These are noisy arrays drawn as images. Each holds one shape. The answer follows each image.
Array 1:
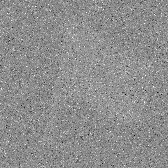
flag
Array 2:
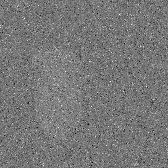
footprint
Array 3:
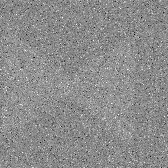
bow tie
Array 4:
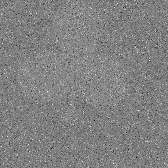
club
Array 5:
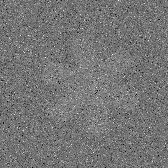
asterisk
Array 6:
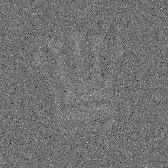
chess queen
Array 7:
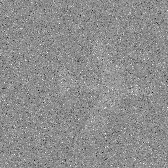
airplane
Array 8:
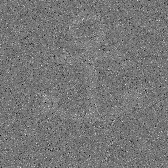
anchor
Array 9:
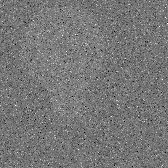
light bulb
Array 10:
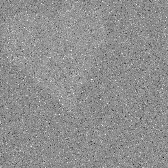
heart
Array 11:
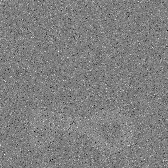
key
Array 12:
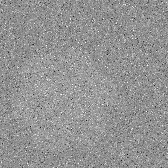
flower
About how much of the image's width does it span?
two thirds
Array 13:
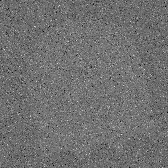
ghost
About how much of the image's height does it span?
nearly all
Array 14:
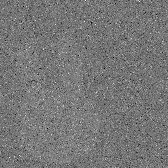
rabbit's head
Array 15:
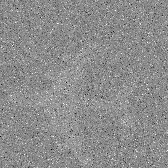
airplane
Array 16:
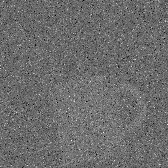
cup
